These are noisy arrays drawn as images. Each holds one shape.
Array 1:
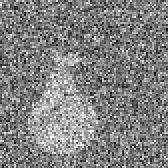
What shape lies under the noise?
pear
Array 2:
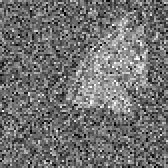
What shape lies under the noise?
chess knight
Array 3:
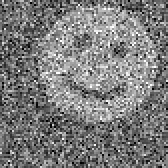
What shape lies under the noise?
smiling face
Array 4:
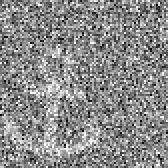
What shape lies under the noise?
anchor
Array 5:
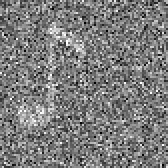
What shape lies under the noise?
musical note
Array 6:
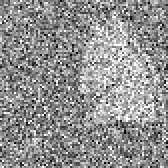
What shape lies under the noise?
chess knight
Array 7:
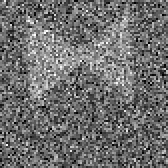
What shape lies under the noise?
bow tie
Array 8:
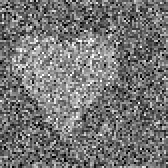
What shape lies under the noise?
heart
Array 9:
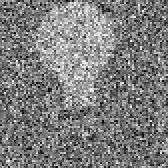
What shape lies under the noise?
light bulb
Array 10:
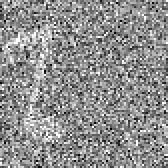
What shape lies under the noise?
musical note
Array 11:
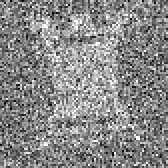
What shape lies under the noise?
chess rook
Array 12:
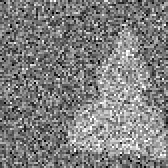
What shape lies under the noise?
chess pawn
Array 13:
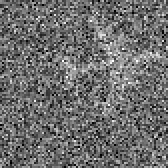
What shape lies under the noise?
airplane
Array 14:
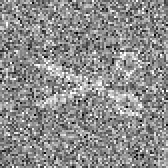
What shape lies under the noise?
pair of scissors
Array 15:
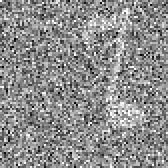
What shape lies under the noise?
musical note
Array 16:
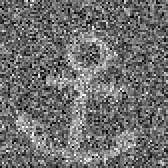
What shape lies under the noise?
anchor
